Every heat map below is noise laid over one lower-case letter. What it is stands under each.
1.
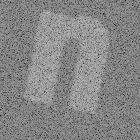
n
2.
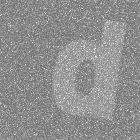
d
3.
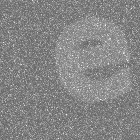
e
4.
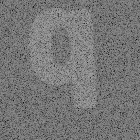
q
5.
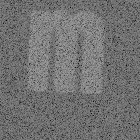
m
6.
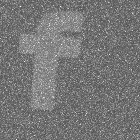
f
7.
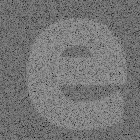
e
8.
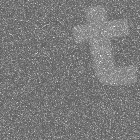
t
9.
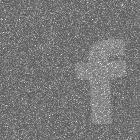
f
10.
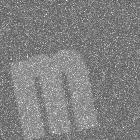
m
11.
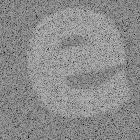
e
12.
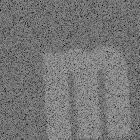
m
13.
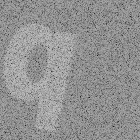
q
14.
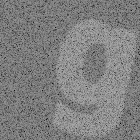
g
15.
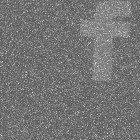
f
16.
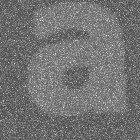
a
